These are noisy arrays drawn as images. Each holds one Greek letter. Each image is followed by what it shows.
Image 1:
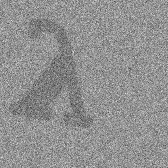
dark lambda
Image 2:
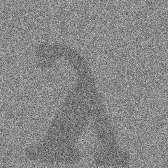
dark lambda
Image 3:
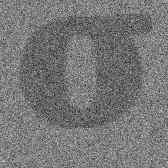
dark sigma
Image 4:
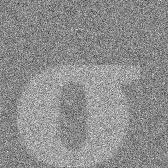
light sigma
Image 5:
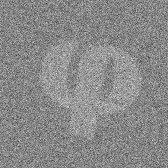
light phi
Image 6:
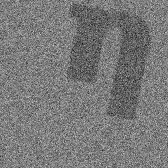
dark eta
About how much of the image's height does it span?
two thirds
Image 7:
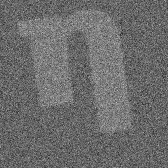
light eta
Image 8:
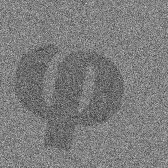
dark phi
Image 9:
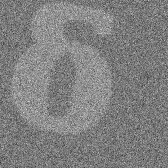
light delta
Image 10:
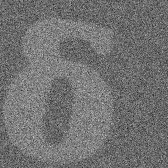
light delta
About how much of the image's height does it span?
nearly all
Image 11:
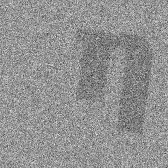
dark eta
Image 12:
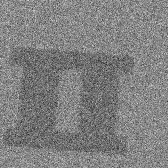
dark pi
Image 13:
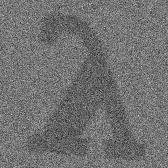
dark lambda
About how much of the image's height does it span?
nearly all
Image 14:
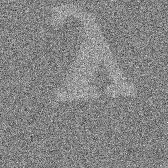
light lambda
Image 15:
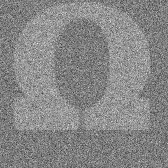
light omega
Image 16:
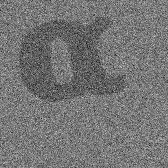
dark alpha
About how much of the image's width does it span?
two thirds
